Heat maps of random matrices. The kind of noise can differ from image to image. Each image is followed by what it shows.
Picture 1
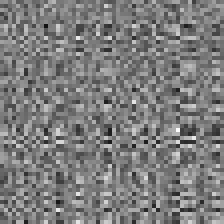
low rank plus noise
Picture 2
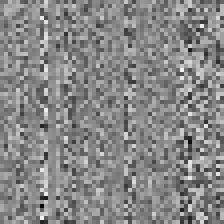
columns of uneven size
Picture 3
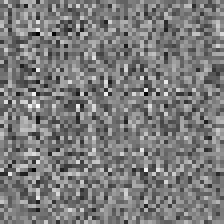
low rank plus noise
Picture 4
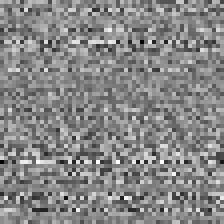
rows of uneven size
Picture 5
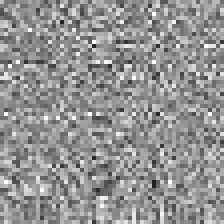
low rank plus noise
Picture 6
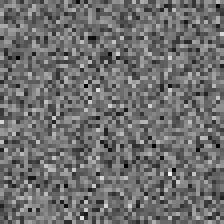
independent entries
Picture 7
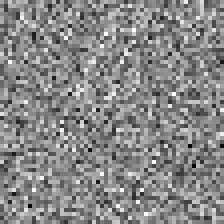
independent entries
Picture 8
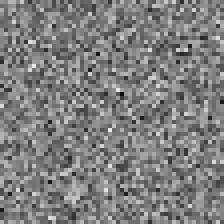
independent entries
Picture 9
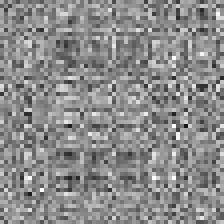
low rank plus noise
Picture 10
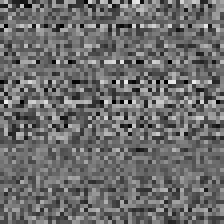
rows of uneven size
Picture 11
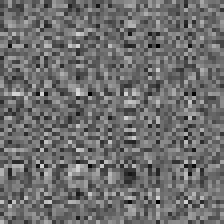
low rank plus noise
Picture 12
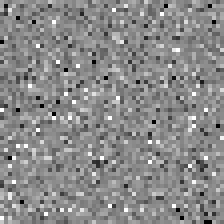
heavy tails
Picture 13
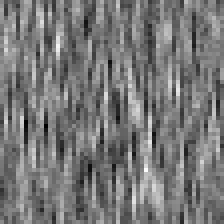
streaked along the columns
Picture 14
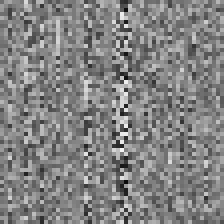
columns of uneven size
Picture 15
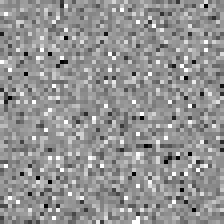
heavy tails
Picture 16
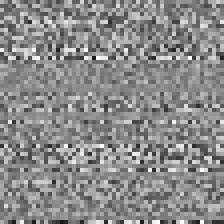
rows of uneven size
